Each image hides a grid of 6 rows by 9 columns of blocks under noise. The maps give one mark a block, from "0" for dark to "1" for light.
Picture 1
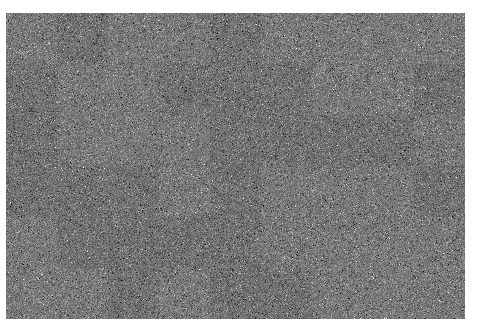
101101111
011000110
011100001
000101110
100001111
110100111
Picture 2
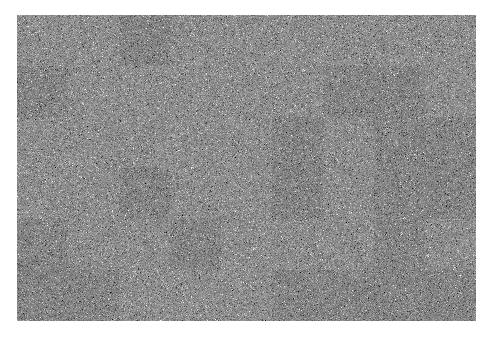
110111111
011111001
111110100
110110100
011011101
001110000
